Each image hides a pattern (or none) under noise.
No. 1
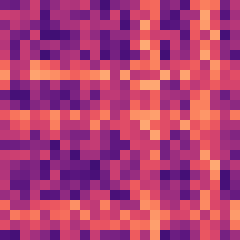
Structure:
bands of rows crossing bands of columns
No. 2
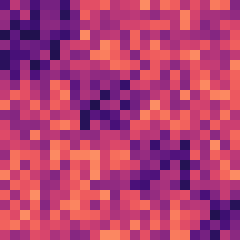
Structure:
blocks along the diagonal
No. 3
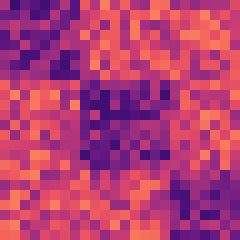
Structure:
blocks along the diagonal
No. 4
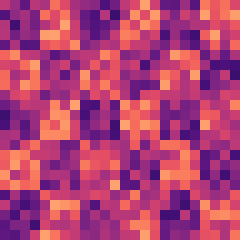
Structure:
a checkerboard
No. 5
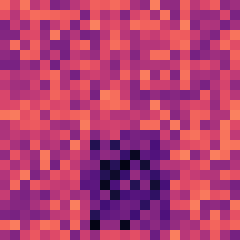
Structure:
one block
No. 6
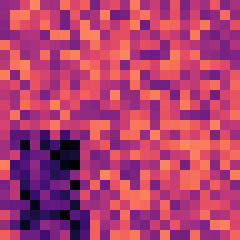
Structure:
one block
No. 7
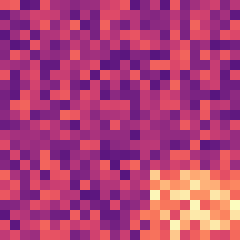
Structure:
one block
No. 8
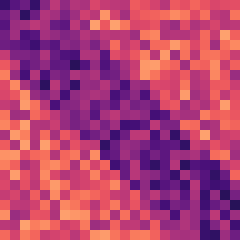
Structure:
a diagonal band
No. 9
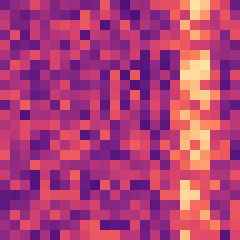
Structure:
one band of columns
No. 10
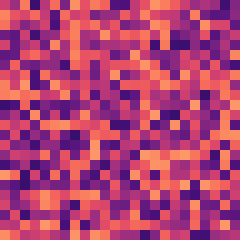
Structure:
only noise
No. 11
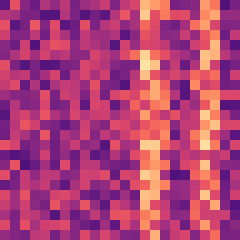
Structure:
bands of columns
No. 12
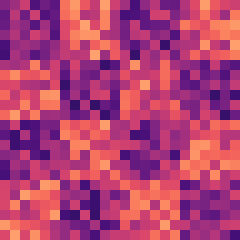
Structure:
a checkerboard
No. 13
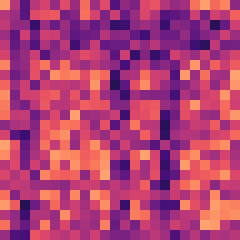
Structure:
bands of rows crossing bands of columns
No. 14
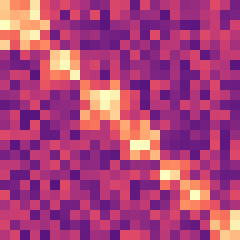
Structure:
blocks along the diagonal
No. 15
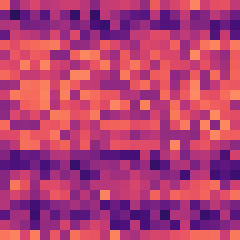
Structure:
bands of rows
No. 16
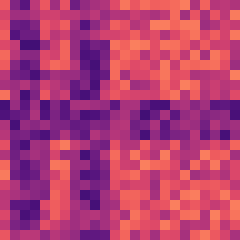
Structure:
bands of rows crossing bands of columns
